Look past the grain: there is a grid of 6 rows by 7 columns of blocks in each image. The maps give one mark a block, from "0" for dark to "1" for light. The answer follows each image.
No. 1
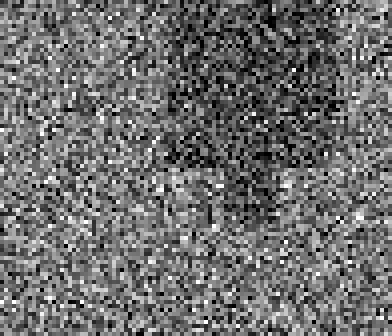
1110001
1110001
1110001
1111011
1111111
1111111
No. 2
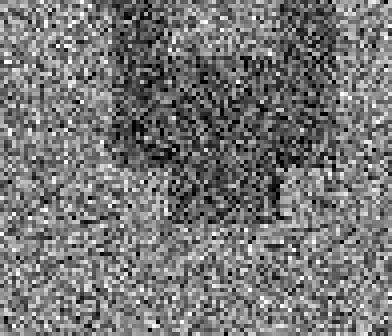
1101101
1100001
1100001
1110011
1111111
1111111
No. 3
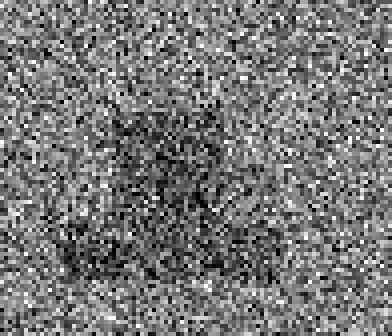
1111111
1111111
1100111
1100111
1000011
1111111
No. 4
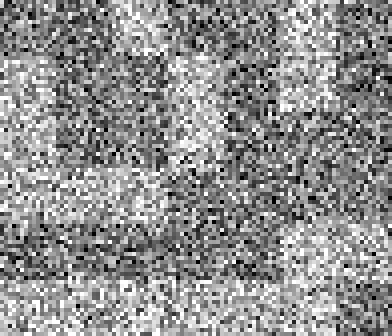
0010010
1001010
1001000
1110000
0000011
1111110
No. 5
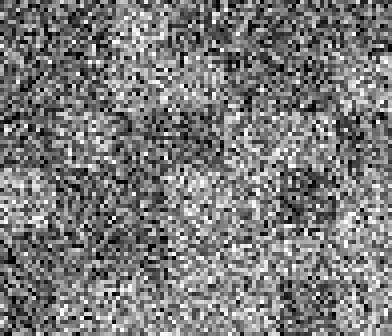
0010000
0011001
0100110
1001101
0001111
0111101
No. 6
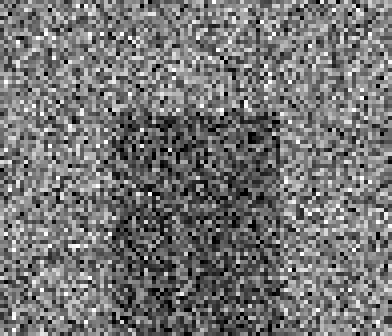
1111111
1111111
1100011
1100011
1100011
1100011
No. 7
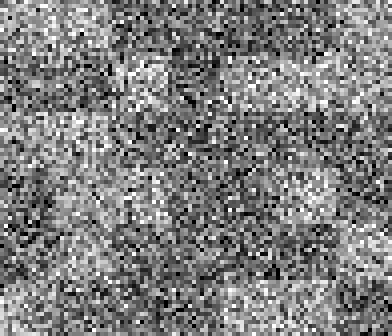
1100001
0010111
1100000
0110010
0100001
1000110
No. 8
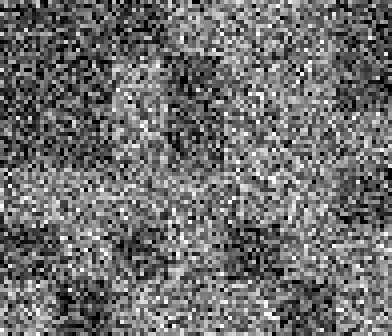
0001110
0010110
0010111
1111110
0101011
1011101
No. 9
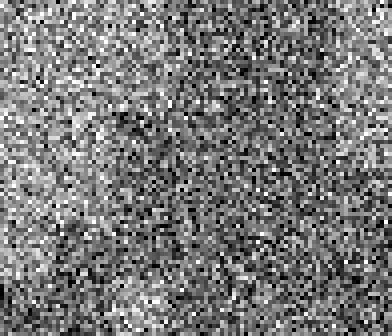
1110001
1110001
1100001
1100000
1000000
0010000
